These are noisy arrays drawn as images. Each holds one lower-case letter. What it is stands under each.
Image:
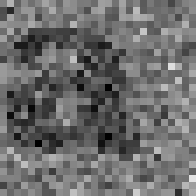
dark a
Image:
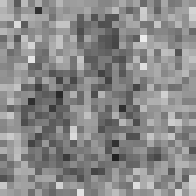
dark d
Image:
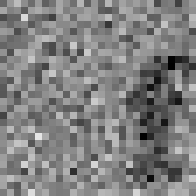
dark f
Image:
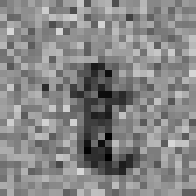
dark t
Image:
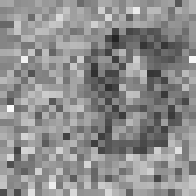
dark g
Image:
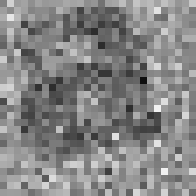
dark a
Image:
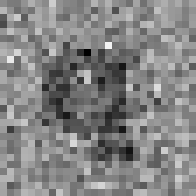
dark q
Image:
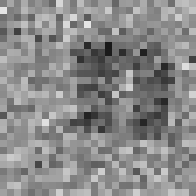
dark n
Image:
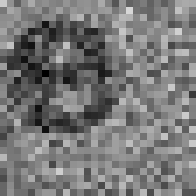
dark e
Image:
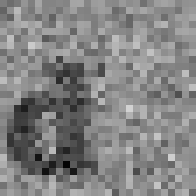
dark d
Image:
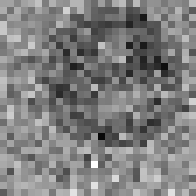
dark e
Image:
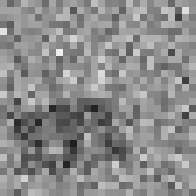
dark m
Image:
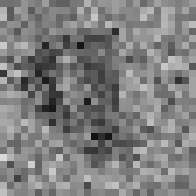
dark q
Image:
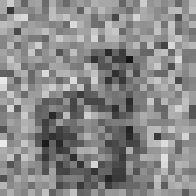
dark d
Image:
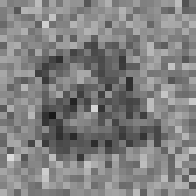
dark a
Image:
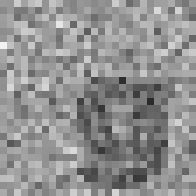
dark g
